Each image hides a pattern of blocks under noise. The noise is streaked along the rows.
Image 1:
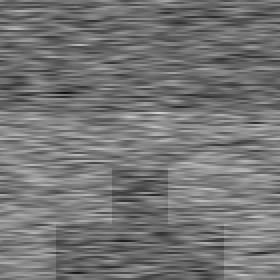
left and right mirror each other
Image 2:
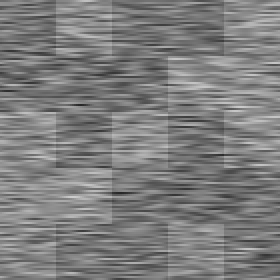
the same after a half turn
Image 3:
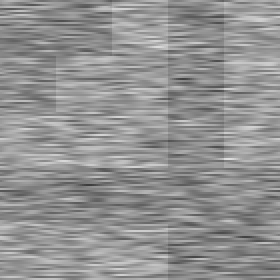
mirrored about the diagonal from the top left
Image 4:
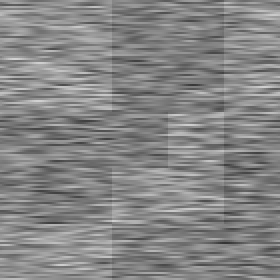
mirrored about the diagonal from the top left
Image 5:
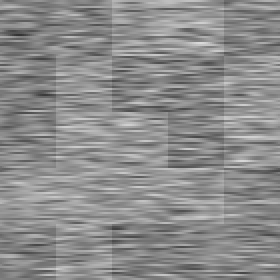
mirrored about the diagonal from the bottom left
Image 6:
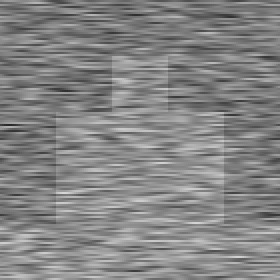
left and right mirror each other
